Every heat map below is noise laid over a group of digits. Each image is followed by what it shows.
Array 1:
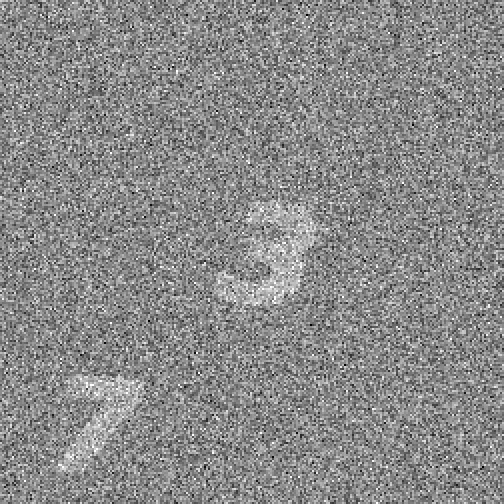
centre: 3; bottom left: 7
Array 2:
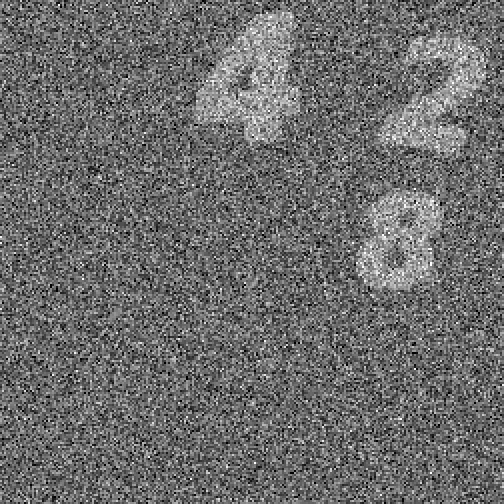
top middle: 4; top right: 2; middle right: 8
